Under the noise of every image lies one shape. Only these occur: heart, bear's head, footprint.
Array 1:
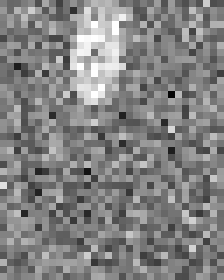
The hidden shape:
footprint
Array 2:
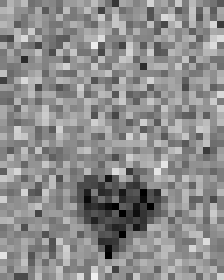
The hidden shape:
heart
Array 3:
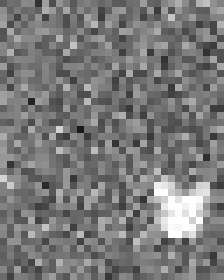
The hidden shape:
bear's head
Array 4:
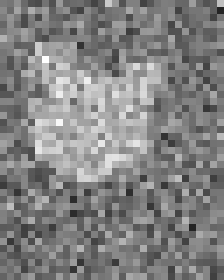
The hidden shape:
bear's head
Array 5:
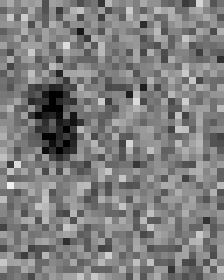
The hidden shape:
footprint
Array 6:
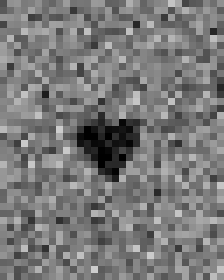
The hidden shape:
heart
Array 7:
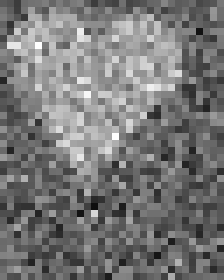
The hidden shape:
heart
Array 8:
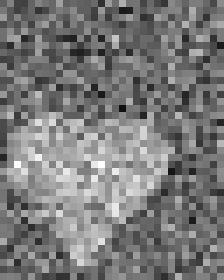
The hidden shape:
heart
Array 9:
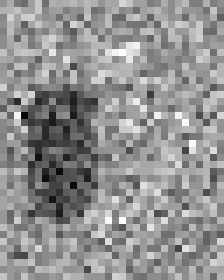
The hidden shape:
footprint
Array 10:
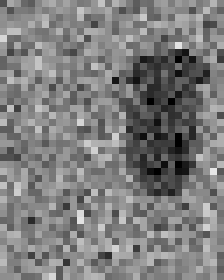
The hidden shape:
footprint
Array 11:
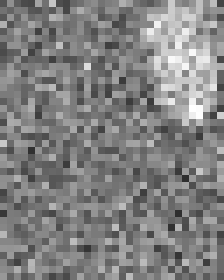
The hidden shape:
footprint
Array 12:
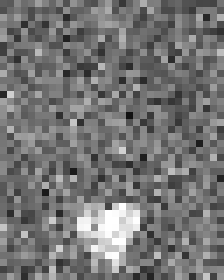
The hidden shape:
heart
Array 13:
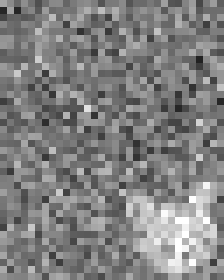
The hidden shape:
bear's head
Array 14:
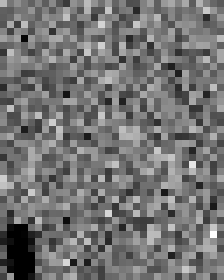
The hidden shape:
footprint
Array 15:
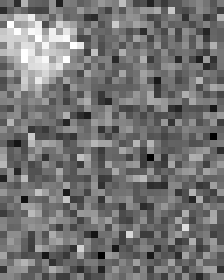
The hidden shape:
heart
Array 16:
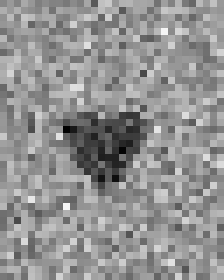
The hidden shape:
heart
